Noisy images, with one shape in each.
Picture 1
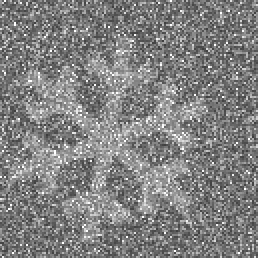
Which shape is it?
snowflake
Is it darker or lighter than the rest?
lighter
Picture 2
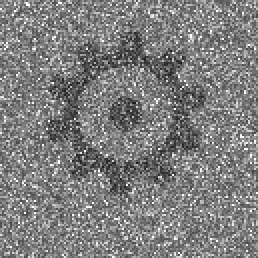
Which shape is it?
gear
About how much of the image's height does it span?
two thirds
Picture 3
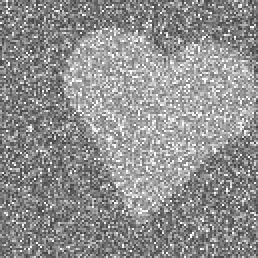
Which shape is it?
heart
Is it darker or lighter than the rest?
lighter
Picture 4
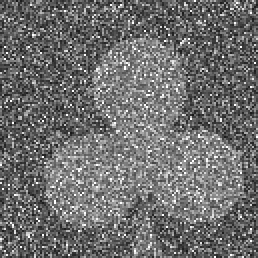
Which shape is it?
club
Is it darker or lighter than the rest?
lighter
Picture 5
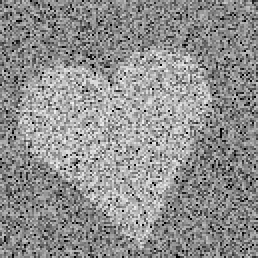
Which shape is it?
heart
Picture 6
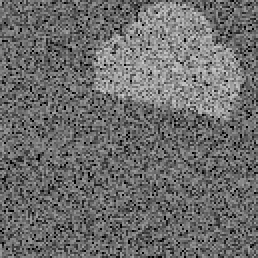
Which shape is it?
cloud
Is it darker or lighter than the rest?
lighter
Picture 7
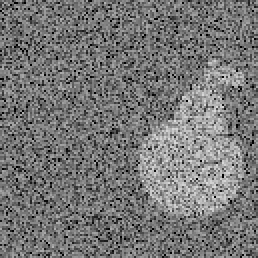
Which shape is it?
pear
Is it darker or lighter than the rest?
lighter
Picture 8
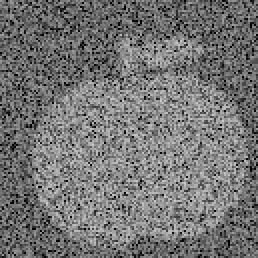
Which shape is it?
apple
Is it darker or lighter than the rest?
lighter
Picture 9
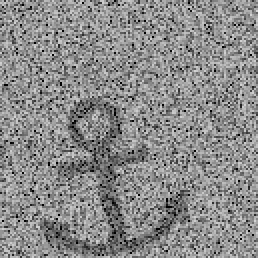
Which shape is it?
anchor
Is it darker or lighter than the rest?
darker
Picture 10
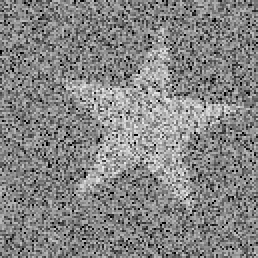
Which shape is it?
star
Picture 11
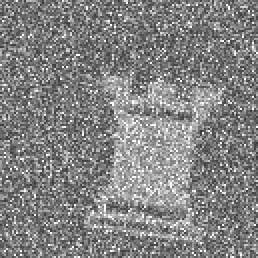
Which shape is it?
chess rook
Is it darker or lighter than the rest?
lighter
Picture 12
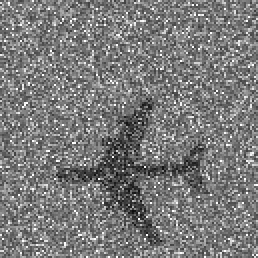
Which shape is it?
airplane
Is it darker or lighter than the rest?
darker
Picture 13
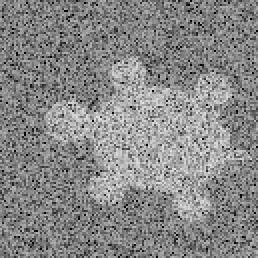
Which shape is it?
turtle
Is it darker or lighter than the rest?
lighter
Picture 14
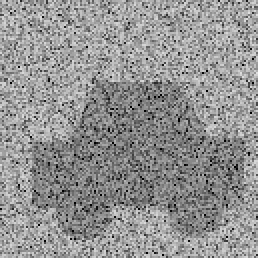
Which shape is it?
car
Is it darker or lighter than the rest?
darker
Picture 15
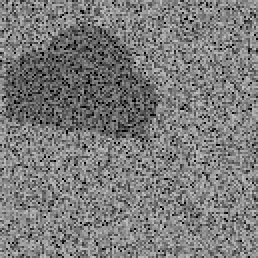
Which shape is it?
cloud
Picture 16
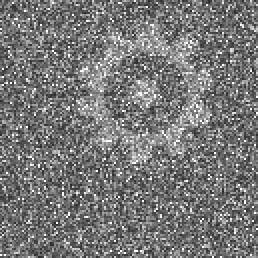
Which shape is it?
gear
